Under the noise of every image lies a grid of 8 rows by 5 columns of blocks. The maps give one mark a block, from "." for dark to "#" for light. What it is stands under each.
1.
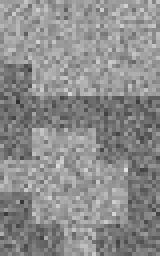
# # # # #
# # # # #
. # # # #
. . . . .
. # # . .
# # # # .
. # # # .
. . # . .
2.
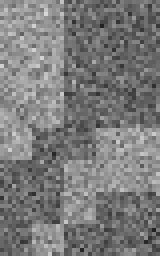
# # . . .
# # . . .
# # . . .
# # . . .
# . . # #
. . # # #
. . # . .
. # . . .
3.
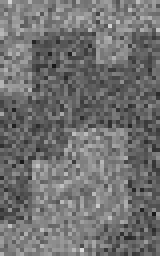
# # # # #
# . . # .
# . . . .
. . . . .
. . # # .
. # # # .
. # # # .
# # # . .
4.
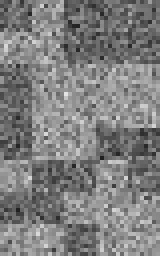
. # . . .
# # . . .
. # # # #
. # # # #
. # # . .
# . . # .
. . # # #
# # . # #
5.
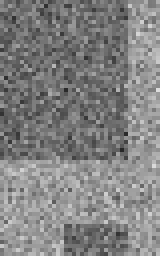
. . . . #
. . . . #
. . . . #
. . . . #
. . . . #
# # # # #
# # # # #
# # . . #
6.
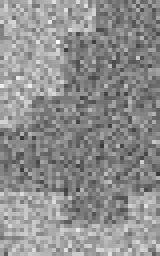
# # # . .
# # . . .
# # . . .
# . . . .
. . . . .
. . . . .
# # . . #
# # # # #
